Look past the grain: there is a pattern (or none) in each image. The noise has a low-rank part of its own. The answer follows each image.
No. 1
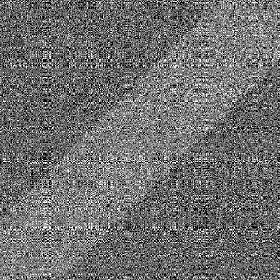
a diagonal band
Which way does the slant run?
bottom left to top right
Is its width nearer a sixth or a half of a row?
a half
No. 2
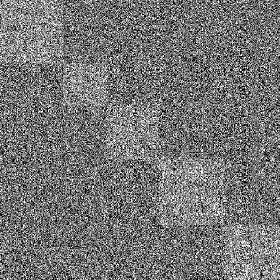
blocks along the diagonal
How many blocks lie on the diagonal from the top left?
5
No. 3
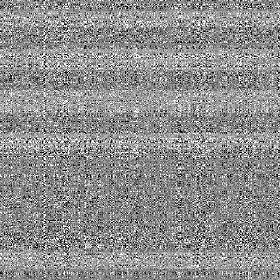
bands of rows
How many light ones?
5
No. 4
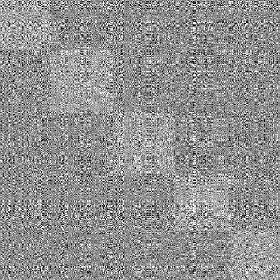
blocks along the diagonal
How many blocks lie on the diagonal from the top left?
5
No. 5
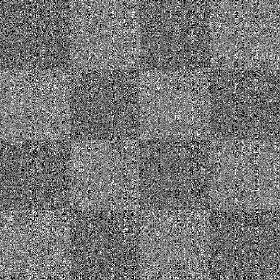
a checkerboard
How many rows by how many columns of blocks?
4 by 4
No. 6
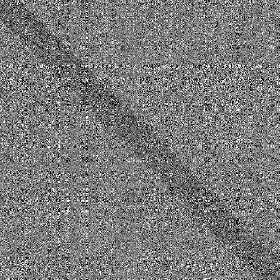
a diagonal band
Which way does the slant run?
top left to bottom right
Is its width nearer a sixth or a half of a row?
a sixth
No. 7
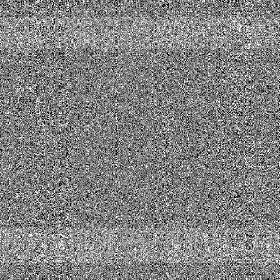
bands of rows
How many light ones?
2
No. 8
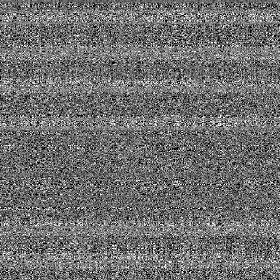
bands of rows
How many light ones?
6
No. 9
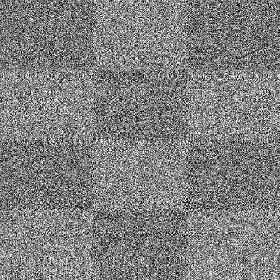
a checkerboard
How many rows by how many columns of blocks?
4 by 3
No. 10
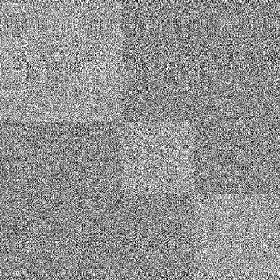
blocks along the diagonal
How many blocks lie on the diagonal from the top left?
3
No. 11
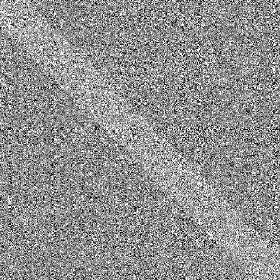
a diagonal band
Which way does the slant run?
top left to bottom right
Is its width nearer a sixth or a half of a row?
a sixth
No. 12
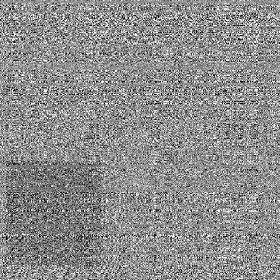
one block
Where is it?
bottom left
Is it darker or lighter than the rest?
darker
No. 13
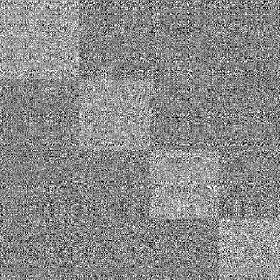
blocks along the diagonal
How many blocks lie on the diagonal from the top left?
4
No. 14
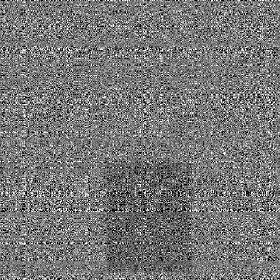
one block
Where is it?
bottom middle
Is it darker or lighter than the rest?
darker
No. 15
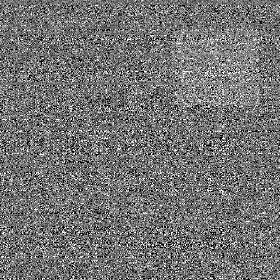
one block
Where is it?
top right
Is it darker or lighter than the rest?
lighter
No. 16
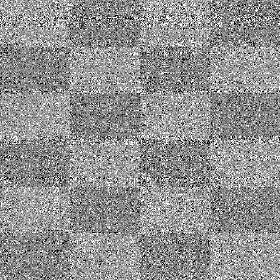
a checkerboard
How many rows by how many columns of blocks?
6 by 4
